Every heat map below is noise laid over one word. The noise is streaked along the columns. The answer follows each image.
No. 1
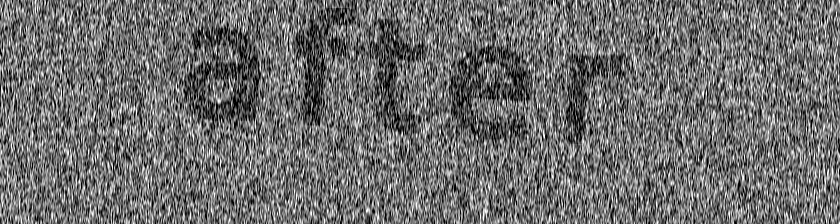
after
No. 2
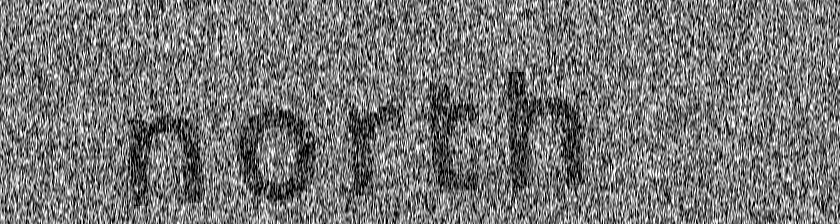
north
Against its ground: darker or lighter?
darker
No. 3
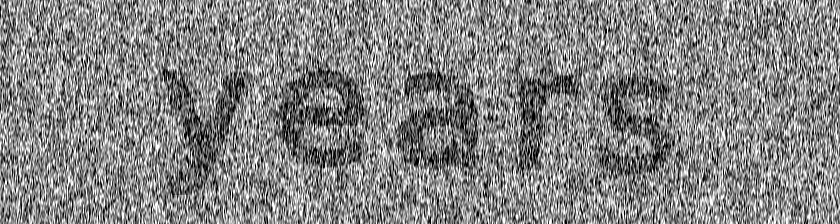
years
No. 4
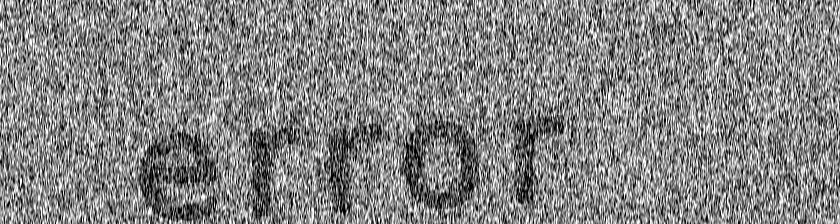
error
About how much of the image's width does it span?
half
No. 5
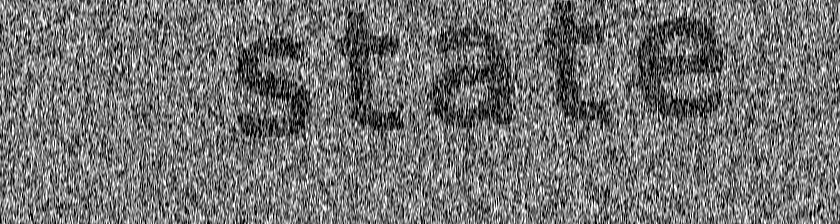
state
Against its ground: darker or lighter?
darker
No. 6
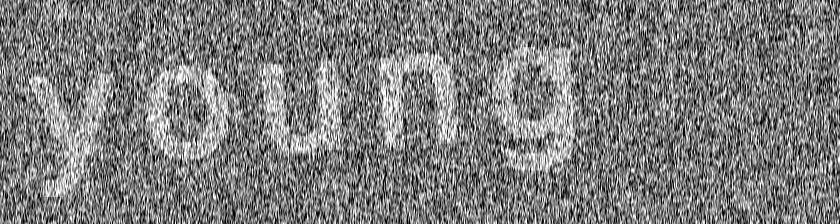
young
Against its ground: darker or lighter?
lighter
